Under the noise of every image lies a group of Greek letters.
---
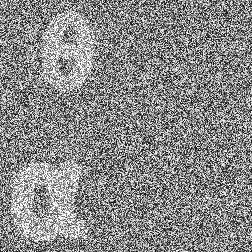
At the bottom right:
nothing
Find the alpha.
bottom left
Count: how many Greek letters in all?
2
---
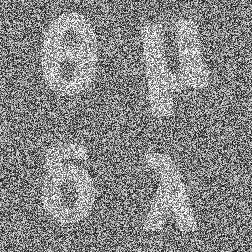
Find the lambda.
bottom right
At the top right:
mu
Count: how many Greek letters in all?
4
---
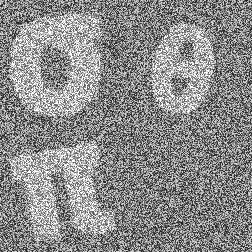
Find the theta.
top right
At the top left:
sigma
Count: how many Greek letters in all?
3
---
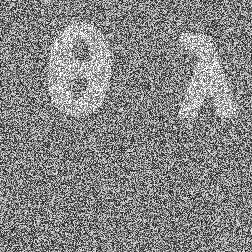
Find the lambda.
top right
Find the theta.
top left
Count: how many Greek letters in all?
2
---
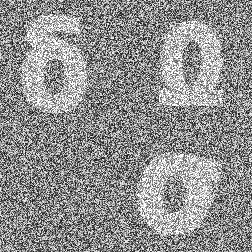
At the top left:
delta
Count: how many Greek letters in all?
3
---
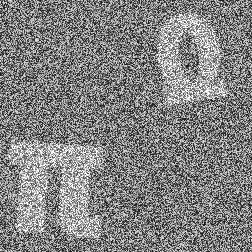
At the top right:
omega
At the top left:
nothing
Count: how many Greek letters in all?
2
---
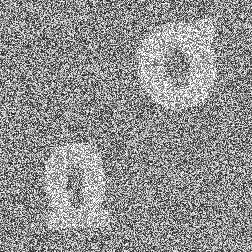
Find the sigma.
top right
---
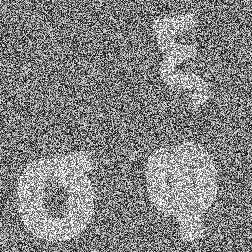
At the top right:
xi
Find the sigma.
bottom left
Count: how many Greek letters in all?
3
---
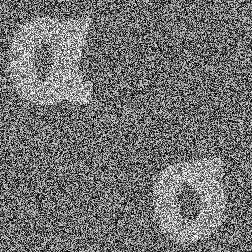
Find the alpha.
top left
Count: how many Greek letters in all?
2
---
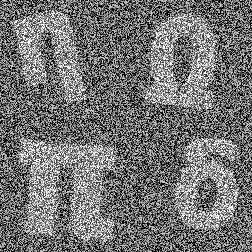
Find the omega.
top right
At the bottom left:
pi
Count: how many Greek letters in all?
4
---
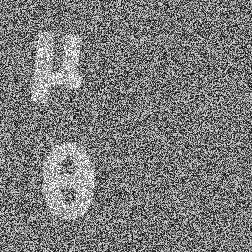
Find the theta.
bottom left
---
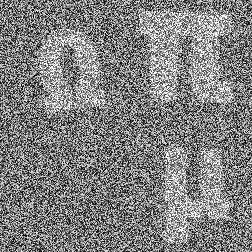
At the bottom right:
mu
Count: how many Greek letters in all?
3
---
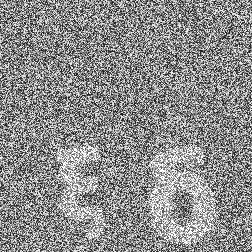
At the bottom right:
delta
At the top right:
nothing
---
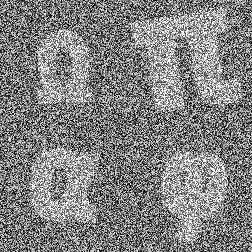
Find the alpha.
bottom left
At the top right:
pi
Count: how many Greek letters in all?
4
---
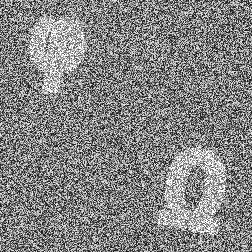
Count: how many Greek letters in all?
2
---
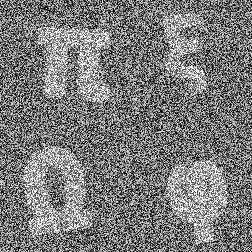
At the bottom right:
phi
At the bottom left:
omega
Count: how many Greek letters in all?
4
